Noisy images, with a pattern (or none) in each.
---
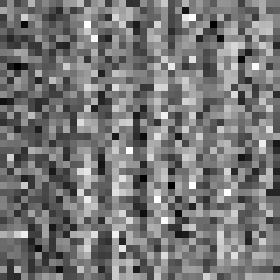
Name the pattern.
bands of columns
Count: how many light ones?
6
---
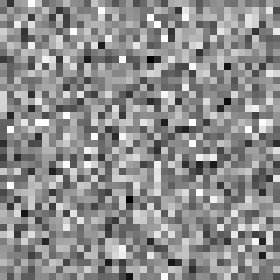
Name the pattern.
only noise
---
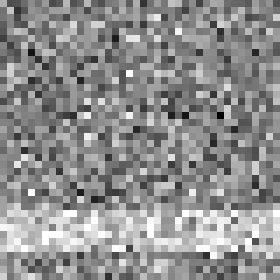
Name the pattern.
one band of rows
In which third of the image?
bottom
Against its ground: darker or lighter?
lighter
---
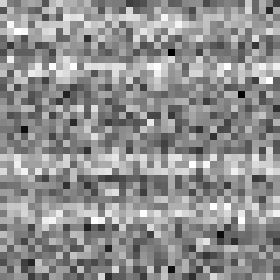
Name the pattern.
bands of rows
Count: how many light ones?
4
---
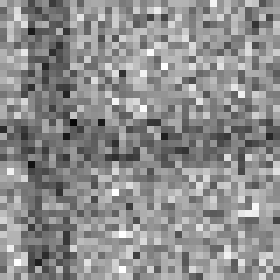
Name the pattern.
bands of rows crossing bands of columns
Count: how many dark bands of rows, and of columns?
1 and 1
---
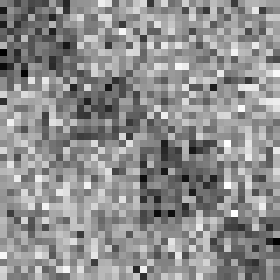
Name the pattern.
blocks along the diagonal
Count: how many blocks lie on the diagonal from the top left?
4
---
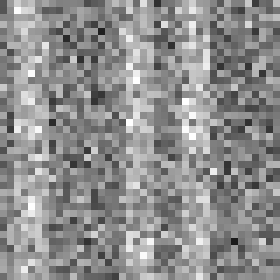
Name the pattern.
bands of columns
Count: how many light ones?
3
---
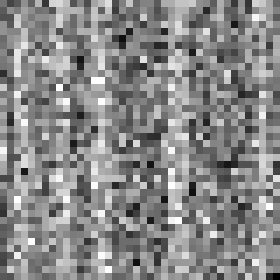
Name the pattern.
bands of columns
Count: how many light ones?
5
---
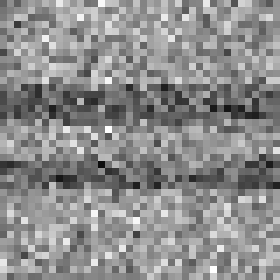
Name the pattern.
bands of rows
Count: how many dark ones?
2
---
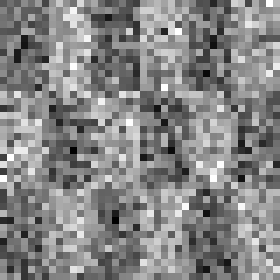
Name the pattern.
a checkerboard
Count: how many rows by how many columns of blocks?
3 by 6
